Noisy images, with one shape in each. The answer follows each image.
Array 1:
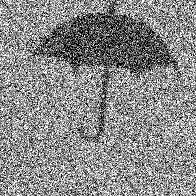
umbrella
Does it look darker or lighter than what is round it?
darker
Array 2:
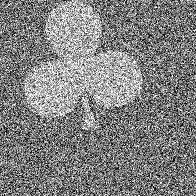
club
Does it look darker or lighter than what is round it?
lighter
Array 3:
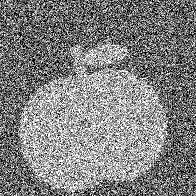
apple
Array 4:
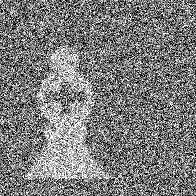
chess bishop
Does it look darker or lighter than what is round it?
lighter
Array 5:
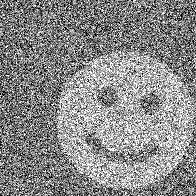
smiling face
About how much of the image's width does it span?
two thirds
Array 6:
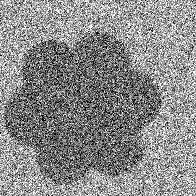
flower
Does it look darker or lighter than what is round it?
darker
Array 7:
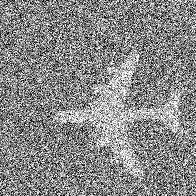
airplane
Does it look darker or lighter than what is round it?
lighter
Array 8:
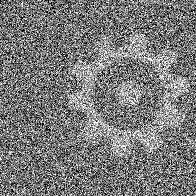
gear
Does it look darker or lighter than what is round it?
lighter
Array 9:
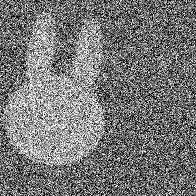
rabbit's head
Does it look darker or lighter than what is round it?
lighter
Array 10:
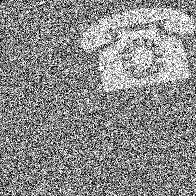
telephone
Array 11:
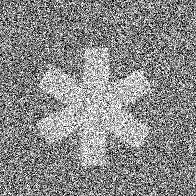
asterisk
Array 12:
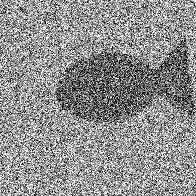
fish
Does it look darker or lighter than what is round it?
darker
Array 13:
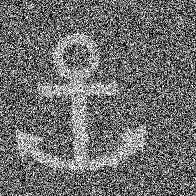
anchor
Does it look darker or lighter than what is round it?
lighter
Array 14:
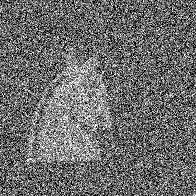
chess knight
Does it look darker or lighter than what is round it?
lighter
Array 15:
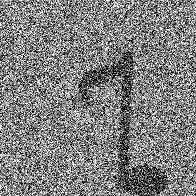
musical note
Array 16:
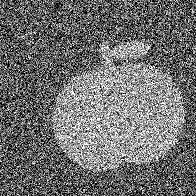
apple
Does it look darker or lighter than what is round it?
lighter
